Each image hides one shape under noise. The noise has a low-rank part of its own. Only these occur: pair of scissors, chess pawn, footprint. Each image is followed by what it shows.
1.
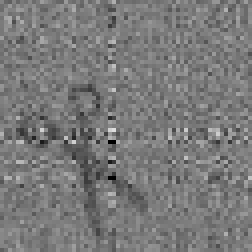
dark pair of scissors
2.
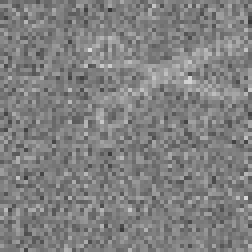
light pair of scissors
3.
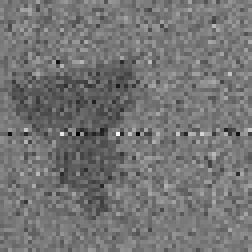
dark chess pawn
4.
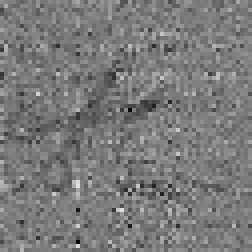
dark pair of scissors
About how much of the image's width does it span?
two thirds
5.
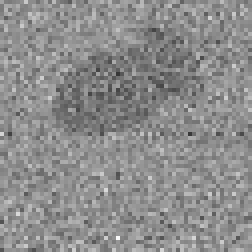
dark footprint
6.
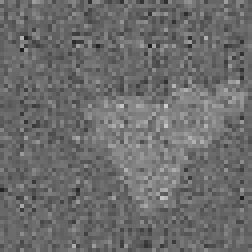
light chess pawn
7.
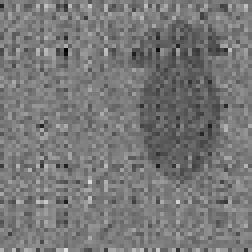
dark footprint
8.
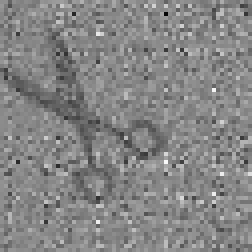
dark pair of scissors
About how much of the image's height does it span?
two thirds
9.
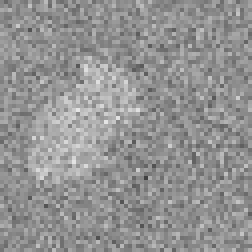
light footprint
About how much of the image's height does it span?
half
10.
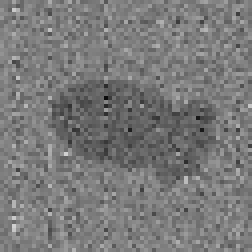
dark footprint
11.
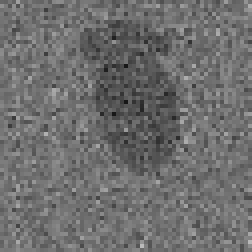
dark footprint
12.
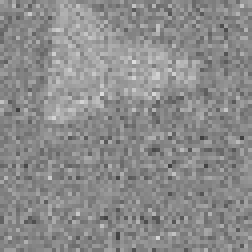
light chess pawn
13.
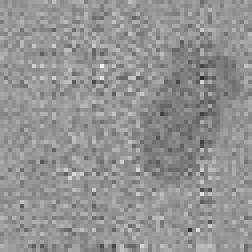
dark footprint
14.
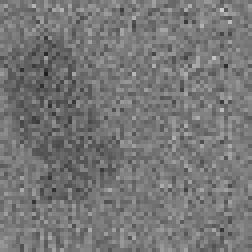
dark footprint
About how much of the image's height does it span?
two thirds
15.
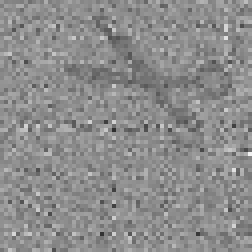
dark pair of scissors
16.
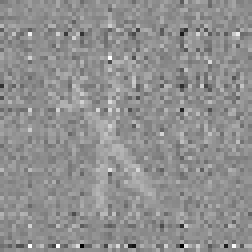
light pair of scissors
